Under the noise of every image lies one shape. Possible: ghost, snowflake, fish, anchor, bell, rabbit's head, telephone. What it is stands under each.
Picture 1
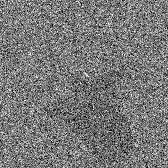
bell
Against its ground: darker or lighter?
darker
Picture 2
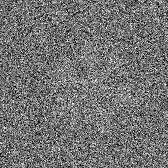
snowflake
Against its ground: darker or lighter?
lighter
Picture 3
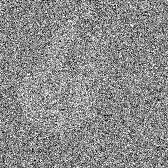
rabbit's head
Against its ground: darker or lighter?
lighter
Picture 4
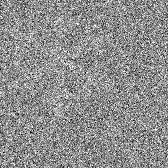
snowflake
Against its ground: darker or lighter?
lighter
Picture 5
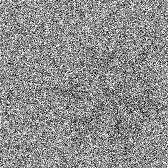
snowflake
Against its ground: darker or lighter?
darker
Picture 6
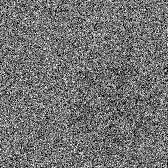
snowflake
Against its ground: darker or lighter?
darker
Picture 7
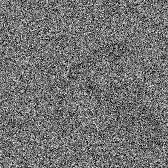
anchor
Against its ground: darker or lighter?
darker
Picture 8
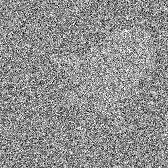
bell
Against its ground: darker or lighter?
lighter
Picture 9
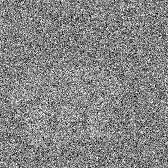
telephone
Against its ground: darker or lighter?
lighter
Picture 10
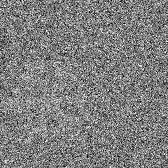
snowflake
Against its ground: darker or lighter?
lighter
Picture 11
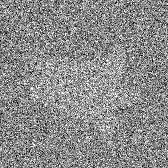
bell
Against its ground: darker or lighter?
lighter
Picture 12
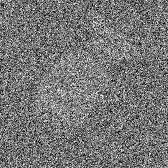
fish
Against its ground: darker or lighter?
lighter
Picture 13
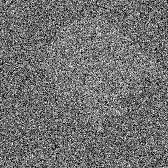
ghost
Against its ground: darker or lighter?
lighter
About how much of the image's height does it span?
two thirds
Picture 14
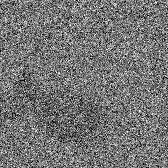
fish
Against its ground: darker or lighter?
darker
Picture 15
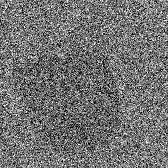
ghost
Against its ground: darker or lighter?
darker
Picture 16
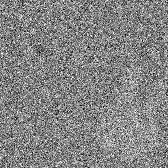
rabbit's head
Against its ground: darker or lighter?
lighter
